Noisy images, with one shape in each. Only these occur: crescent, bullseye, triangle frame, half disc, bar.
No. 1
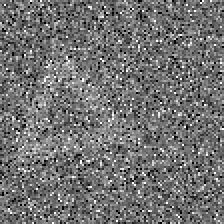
triangle frame
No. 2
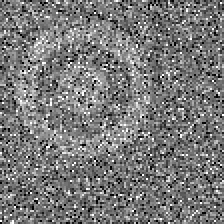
bullseye
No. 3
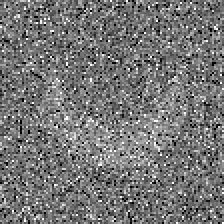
crescent
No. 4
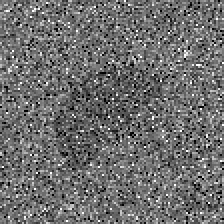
half disc
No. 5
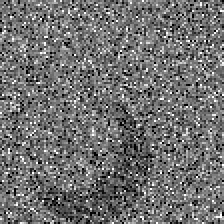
crescent
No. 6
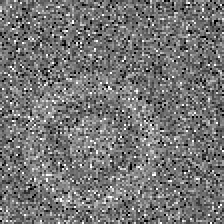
bullseye
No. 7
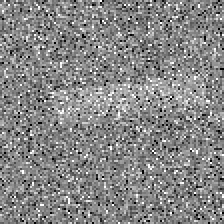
bar
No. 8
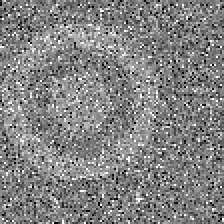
bullseye
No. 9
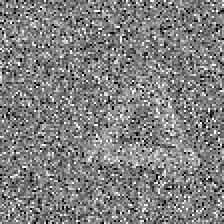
triangle frame
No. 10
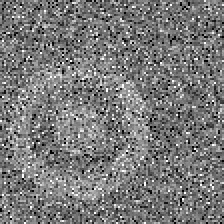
bullseye
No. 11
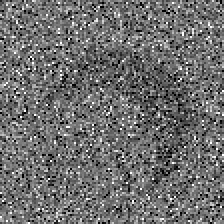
crescent
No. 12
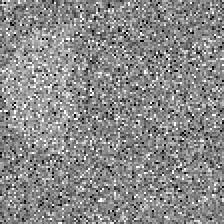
half disc
